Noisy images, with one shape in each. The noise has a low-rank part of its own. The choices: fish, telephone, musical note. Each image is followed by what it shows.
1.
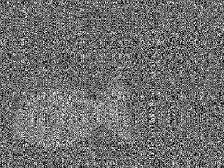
fish
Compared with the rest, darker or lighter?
lighter
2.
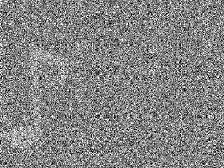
musical note
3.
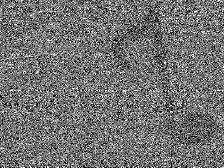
musical note
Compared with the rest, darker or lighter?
darker
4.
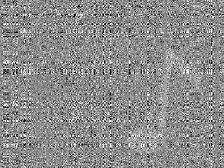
musical note
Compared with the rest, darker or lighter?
lighter
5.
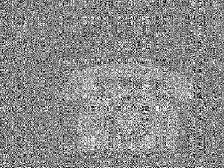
telephone
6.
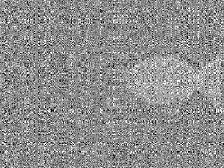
fish
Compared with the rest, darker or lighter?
lighter
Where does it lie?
middle right
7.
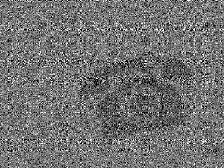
telephone
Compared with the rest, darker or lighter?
darker
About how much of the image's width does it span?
half
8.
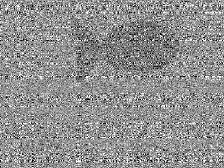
fish
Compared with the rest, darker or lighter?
darker
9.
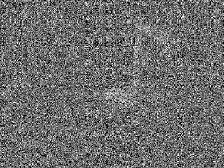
musical note
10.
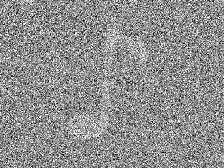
musical note
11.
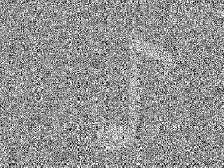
musical note
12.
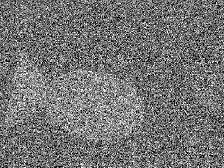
fish
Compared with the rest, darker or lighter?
lighter
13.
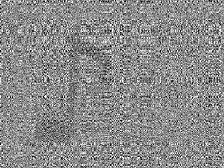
musical note
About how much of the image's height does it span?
two thirds
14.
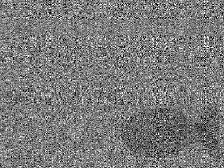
fish
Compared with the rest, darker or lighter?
darker
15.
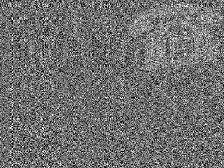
telephone
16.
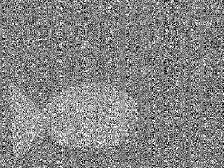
fish
